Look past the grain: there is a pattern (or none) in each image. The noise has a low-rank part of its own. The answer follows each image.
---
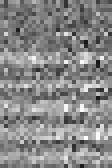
bands of rows
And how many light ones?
5
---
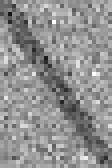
a diagonal band
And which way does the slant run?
top left to bottom right
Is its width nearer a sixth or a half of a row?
a sixth
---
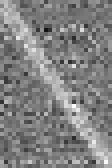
a diagonal band
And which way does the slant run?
top left to bottom right
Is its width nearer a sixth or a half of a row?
a sixth
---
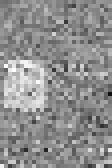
one block
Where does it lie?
middle left
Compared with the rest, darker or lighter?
lighter
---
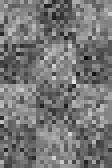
a checkerboard
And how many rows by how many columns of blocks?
4 by 3
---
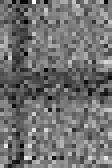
bands of rows crossing bands of columns
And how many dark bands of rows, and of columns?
1 and 1
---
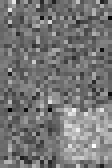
one block
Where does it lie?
bottom right
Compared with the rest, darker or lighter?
lighter
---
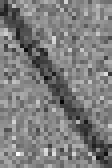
a diagonal band
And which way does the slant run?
top left to bottom right
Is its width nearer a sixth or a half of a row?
a sixth
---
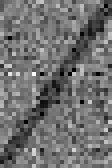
a diagonal band
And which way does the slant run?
bottom left to top right
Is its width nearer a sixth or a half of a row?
a sixth
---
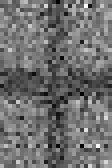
bands of rows crossing bands of columns
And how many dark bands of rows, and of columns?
1 and 1
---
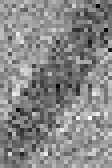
a diagonal band
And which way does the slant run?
bottom left to top right
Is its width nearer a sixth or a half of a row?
a half
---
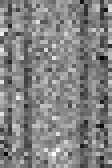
bands of columns
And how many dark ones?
4
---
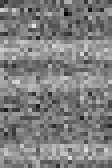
bands of rows
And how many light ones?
3
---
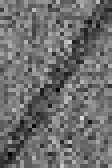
a diagonal band
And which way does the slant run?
bottom left to top right
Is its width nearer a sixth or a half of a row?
a sixth
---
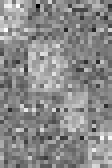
blocks along the diagonal
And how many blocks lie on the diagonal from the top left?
4
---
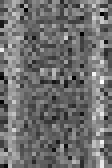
bands of columns
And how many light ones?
2
